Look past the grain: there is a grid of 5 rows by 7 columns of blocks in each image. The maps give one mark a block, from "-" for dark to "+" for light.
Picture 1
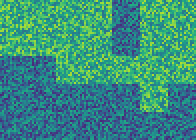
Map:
++++-++
++++-++
--+++++
-----+-
-------
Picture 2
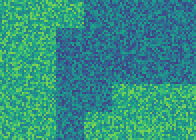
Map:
+++----
++-----
++-----
++--+++
++-++++
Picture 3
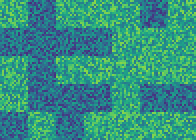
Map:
+-+++-+
----+++
+-+++++
+---+--
-+-++++
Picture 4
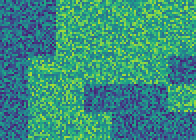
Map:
--+++++
--+++++
-+++++-
-++---+
-+++---
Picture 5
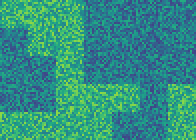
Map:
+++----
-++----
--+----
--+++-+
++++--+
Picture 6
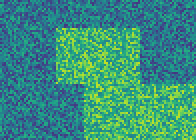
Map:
-------
--+++--
--+++--
---++++
---++++
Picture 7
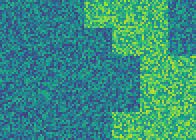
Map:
---+++-
----++-
-----++
-----++
----+++
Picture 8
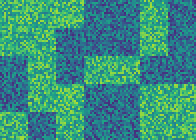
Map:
+++--+-
++---+-
-+-++--
-++--++
+-+--++
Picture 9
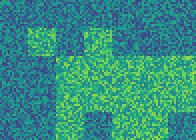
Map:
-------
-+-+---
--+++++
--+++++
--+-++-
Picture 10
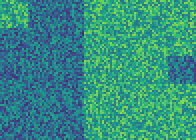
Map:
+--++++
---++++
---+++-
---++++
---++++
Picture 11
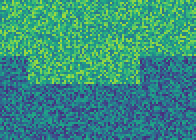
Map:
+++++++
+++++++
-++++--
-------
-------
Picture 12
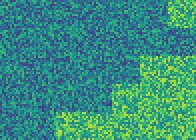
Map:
------+
-------
-----++
----+++
--+++++
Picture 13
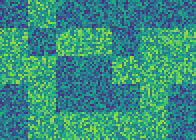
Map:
-+-----
+-++-++
++--+++
-+---+-
-+++++-
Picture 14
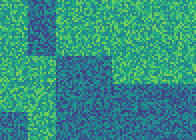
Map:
+-+++++
+-+++++
++--+++
++-----
-+-----
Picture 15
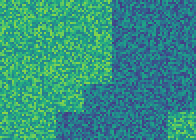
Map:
++++---
++++---
++++---
+++----
++----+
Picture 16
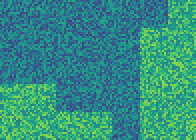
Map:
------+
-----++
-----++
++---++
++++-++
